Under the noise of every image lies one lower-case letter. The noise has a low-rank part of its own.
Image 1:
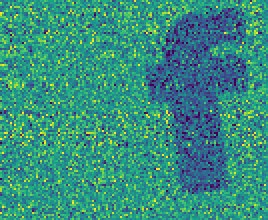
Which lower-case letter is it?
f
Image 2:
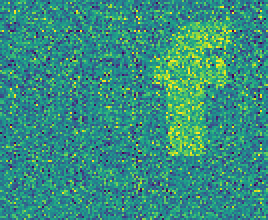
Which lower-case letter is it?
f
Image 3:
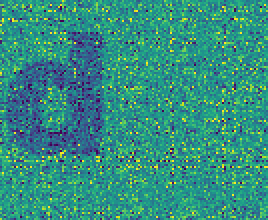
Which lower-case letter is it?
d
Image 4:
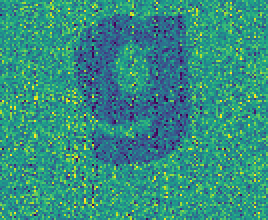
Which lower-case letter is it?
g
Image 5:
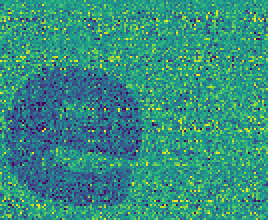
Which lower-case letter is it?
e
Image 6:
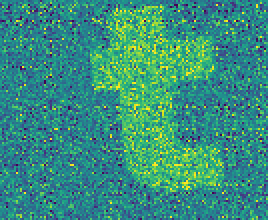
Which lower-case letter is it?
t
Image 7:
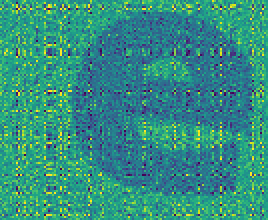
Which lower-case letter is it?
e
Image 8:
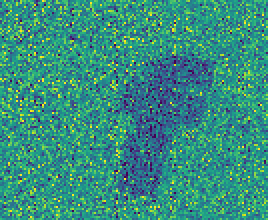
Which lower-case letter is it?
f
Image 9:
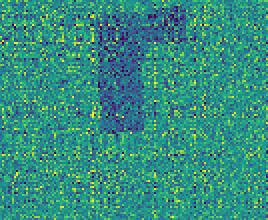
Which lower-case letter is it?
r
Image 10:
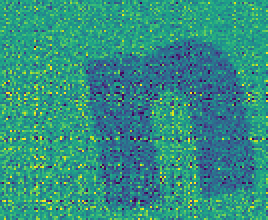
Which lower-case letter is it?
n
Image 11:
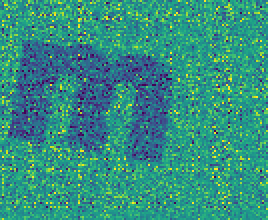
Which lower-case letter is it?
m
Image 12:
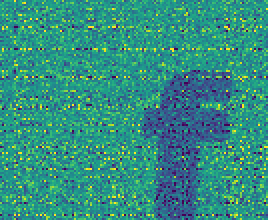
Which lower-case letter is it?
f
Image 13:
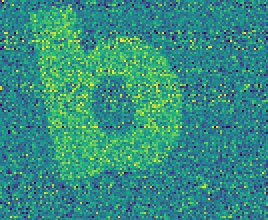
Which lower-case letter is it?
b
